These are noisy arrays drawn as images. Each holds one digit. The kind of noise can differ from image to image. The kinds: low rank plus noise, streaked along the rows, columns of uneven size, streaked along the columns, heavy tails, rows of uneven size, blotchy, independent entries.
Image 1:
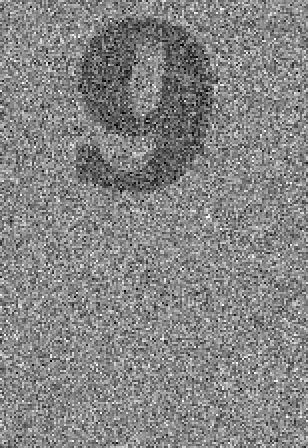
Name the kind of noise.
low rank plus noise
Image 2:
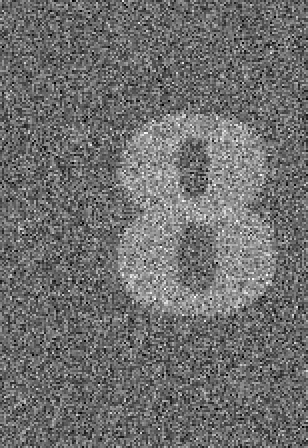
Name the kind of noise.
low rank plus noise
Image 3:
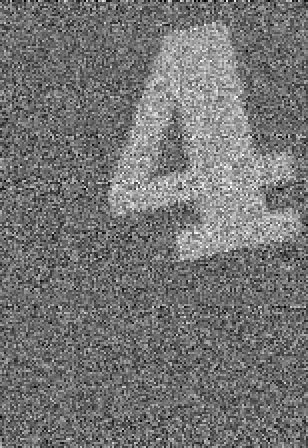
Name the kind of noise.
rows of uneven size
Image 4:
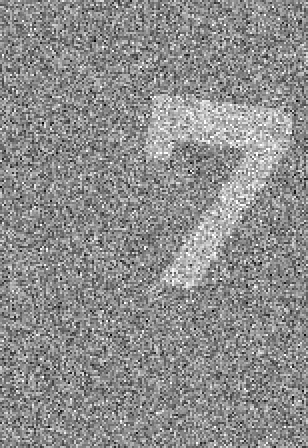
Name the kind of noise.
low rank plus noise
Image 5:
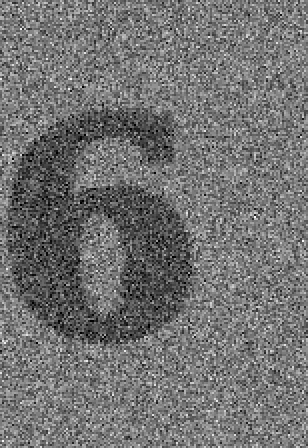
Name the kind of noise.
low rank plus noise
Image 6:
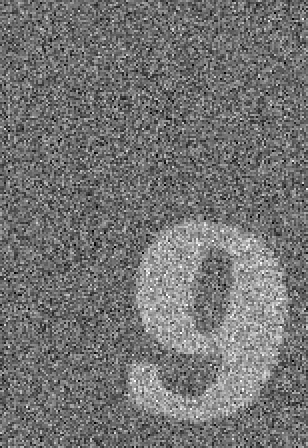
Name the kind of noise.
low rank plus noise
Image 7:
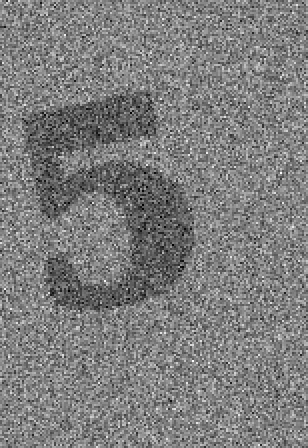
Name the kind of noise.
independent entries
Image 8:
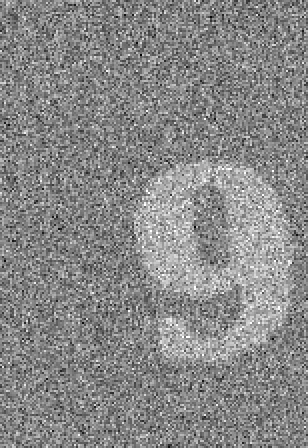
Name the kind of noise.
low rank plus noise
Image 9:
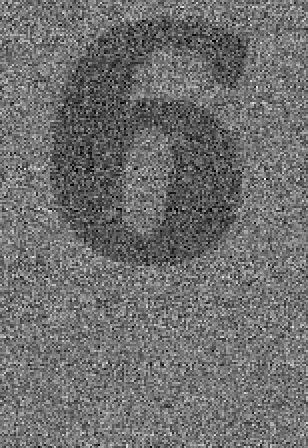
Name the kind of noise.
rows of uneven size
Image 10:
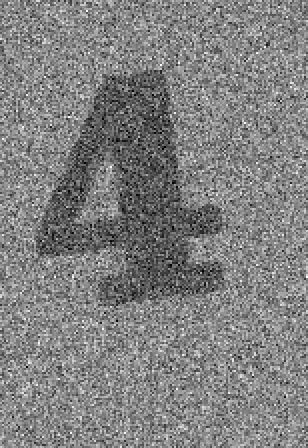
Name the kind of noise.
independent entries
